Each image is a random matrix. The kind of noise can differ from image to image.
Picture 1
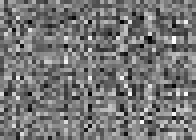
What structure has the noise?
low rank plus noise
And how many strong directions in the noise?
two
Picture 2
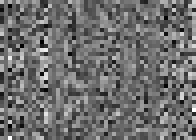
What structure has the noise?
columns of uneven size
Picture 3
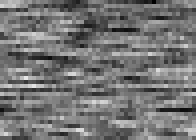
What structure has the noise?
streaked along the rows
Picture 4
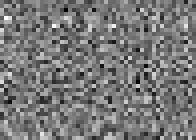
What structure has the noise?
low rank plus noise
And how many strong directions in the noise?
three or four
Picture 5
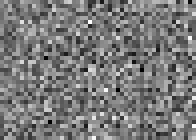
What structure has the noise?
low rank plus noise
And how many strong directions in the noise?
five to eight
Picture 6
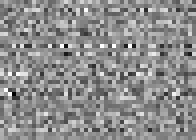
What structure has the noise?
rows of uneven size
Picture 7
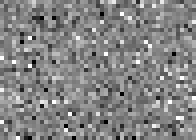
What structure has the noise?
heavy tails
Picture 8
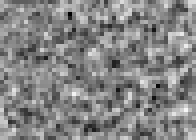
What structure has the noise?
blotchy
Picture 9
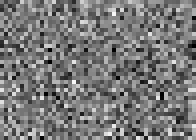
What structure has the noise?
low rank plus noise
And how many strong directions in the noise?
five to eight
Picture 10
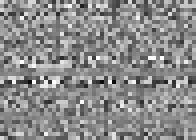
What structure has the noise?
rows of uneven size
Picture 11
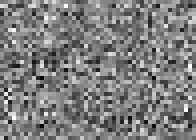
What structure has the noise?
low rank plus noise
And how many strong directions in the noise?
five to eight
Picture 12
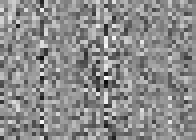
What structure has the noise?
columns of uneven size
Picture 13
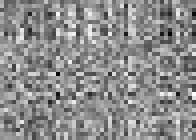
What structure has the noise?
low rank plus noise
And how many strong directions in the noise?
one
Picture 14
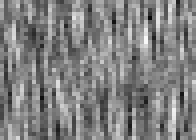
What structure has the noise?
streaked along the columns
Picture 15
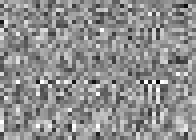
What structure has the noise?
low rank plus noise
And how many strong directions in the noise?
two
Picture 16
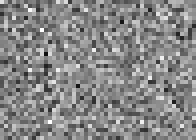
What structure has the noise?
independent entries
